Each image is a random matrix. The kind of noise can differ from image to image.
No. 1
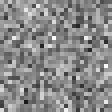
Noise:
independent entries
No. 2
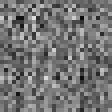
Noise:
low rank plus noise
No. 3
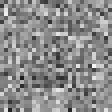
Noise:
low rank plus noise
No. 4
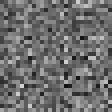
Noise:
low rank plus noise
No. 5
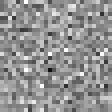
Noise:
low rank plus noise
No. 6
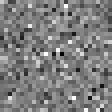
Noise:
heavy tails
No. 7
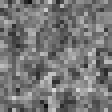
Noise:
blotchy
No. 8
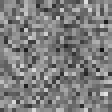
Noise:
independent entries
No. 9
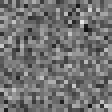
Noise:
independent entries
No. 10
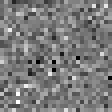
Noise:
heavy tails
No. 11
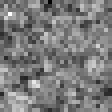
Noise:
blotchy
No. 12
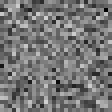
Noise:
low rank plus noise
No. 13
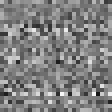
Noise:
rows of uneven size
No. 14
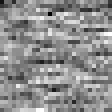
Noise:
streaked along the rows
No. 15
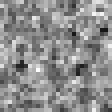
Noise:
blotchy
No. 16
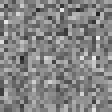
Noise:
low rank plus noise
